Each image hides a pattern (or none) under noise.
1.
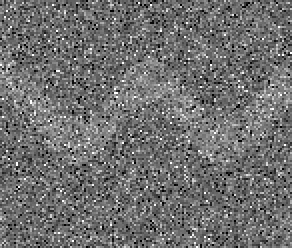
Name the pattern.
a wavy band
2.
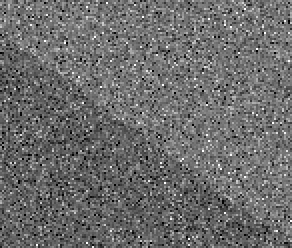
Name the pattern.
a sharp edge
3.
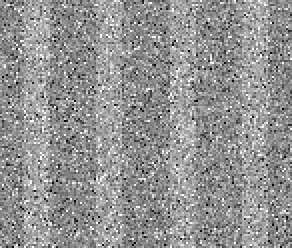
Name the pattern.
vertical stripes
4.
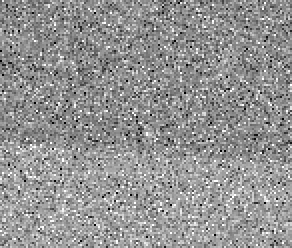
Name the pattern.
a sharp edge
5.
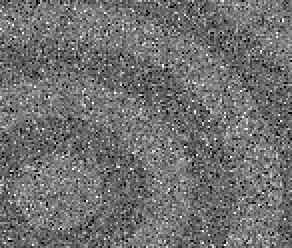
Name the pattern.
rings round one point
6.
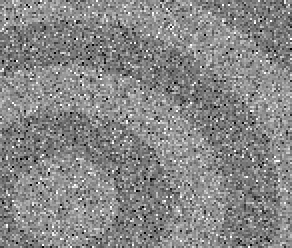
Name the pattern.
rings round one point
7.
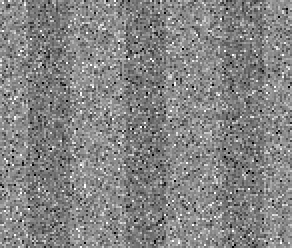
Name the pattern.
vertical stripes
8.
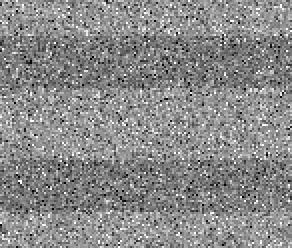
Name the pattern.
horizontal stripes
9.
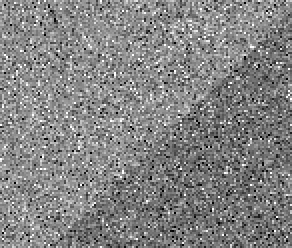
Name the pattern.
a sharp edge
